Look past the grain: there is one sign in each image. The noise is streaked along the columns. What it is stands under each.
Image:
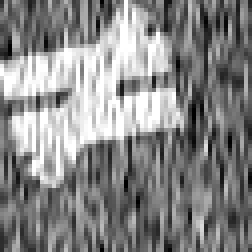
not-equal sign
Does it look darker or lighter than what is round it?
lighter
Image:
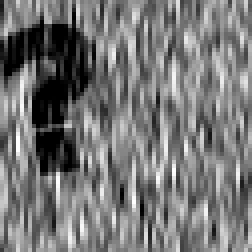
question mark
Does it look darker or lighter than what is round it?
darker
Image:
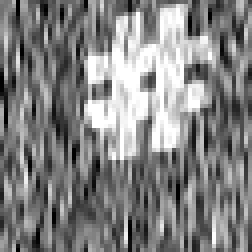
hash sign
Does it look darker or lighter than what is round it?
lighter
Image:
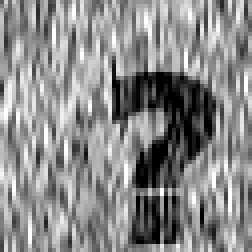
question mark
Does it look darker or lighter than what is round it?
darker
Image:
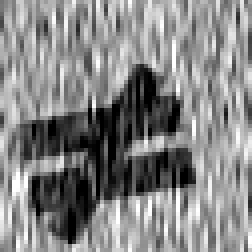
not-equal sign
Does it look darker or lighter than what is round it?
darker
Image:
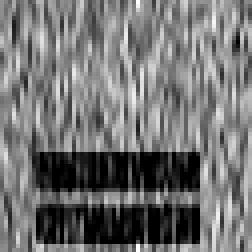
equals sign
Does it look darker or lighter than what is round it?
darker
